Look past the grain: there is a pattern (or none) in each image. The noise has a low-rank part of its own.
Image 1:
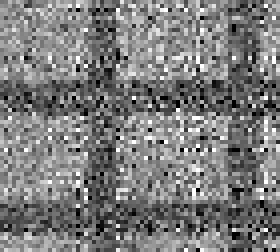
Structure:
bands of rows crossing bands of columns
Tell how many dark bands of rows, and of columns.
2 and 2
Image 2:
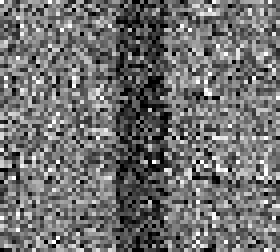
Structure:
one band of columns
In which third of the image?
middle
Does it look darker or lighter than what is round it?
darker
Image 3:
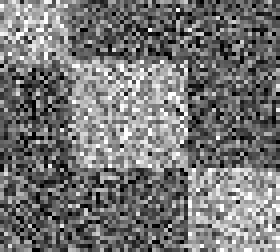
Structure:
blocks along the diagonal
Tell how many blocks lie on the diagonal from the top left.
3
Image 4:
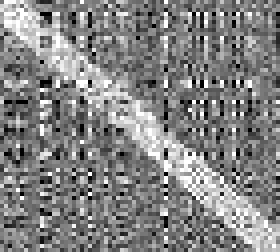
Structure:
a diagonal band
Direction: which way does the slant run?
top left to bottom right
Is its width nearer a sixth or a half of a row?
a sixth
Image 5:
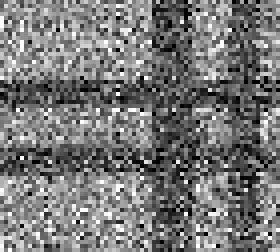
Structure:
bands of rows crossing bands of columns
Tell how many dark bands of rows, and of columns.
2 and 2
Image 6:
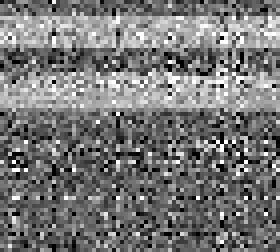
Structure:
bands of rows
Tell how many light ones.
2
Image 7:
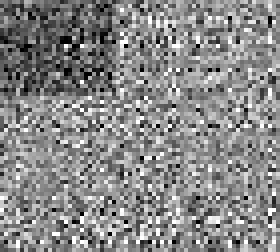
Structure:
one block
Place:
top left
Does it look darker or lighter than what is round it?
darker
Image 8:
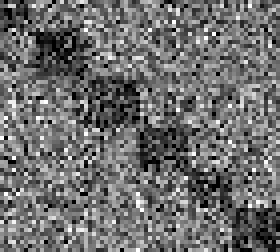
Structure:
blocks along the diagonal
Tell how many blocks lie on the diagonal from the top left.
6
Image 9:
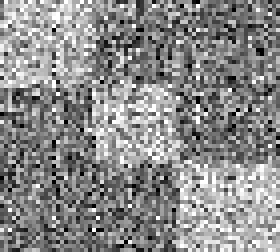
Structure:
blocks along the diagonal
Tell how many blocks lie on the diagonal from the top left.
3
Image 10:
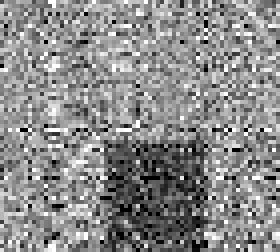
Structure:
one block
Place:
bottom middle
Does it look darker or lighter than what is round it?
darker
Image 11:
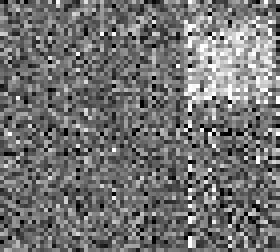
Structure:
one block
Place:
top right
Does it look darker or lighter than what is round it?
lighter
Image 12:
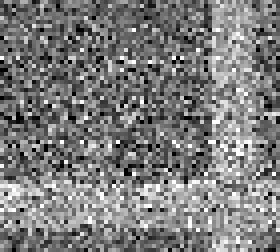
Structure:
bands of rows crossing bands of columns
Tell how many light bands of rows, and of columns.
1 and 1
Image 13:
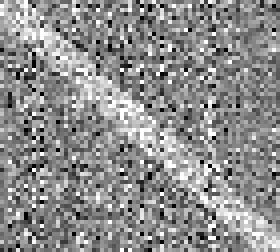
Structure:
a diagonal band
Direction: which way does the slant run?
top left to bottom right
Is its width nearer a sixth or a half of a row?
a sixth
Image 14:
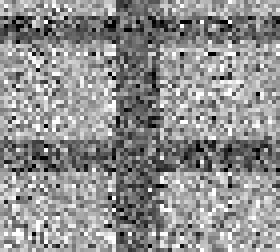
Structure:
bands of rows crossing bands of columns
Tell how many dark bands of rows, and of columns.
2 and 1
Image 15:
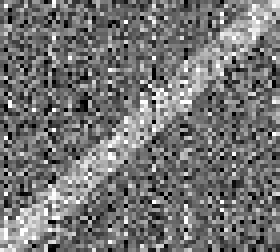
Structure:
a diagonal band
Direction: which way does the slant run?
bottom left to top right
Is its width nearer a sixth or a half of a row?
a sixth
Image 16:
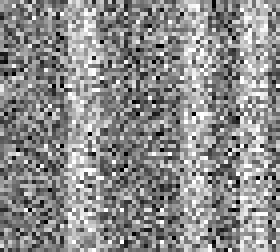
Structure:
bands of columns
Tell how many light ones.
3
